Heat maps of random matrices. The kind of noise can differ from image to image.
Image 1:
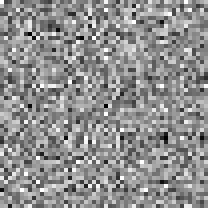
low rank plus noise
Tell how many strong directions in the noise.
two
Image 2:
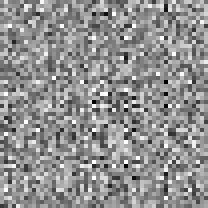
low rank plus noise
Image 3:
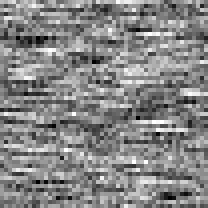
streaked along the rows
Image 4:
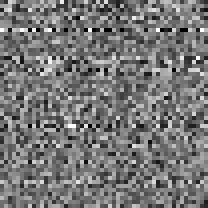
rows of uneven size
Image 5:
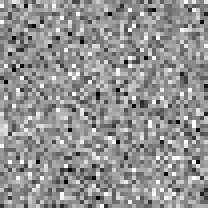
heavy tails
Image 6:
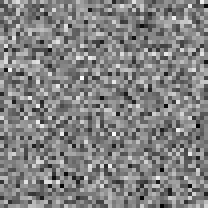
independent entries
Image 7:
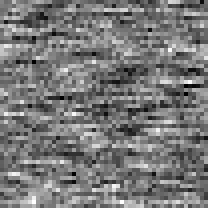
streaked along the rows
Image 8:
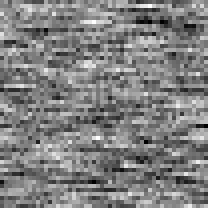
streaked along the rows
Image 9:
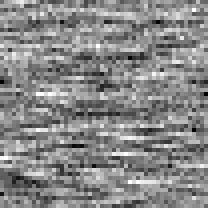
streaked along the rows
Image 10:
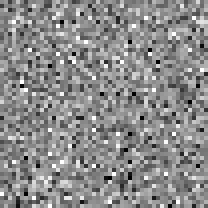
heavy tails
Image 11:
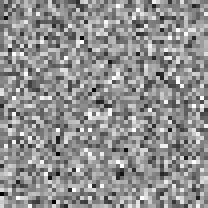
independent entries
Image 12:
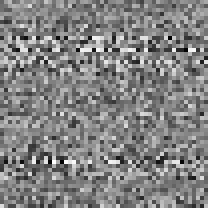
rows of uneven size
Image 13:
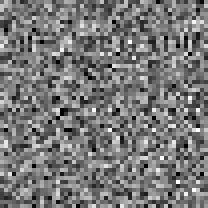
low rank plus noise
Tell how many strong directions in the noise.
one
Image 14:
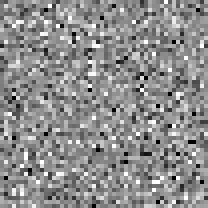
heavy tails
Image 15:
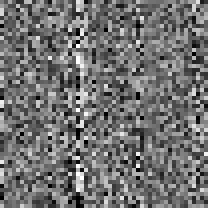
columns of uneven size
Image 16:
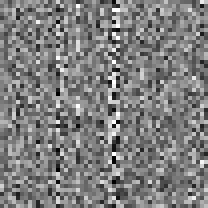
columns of uneven size
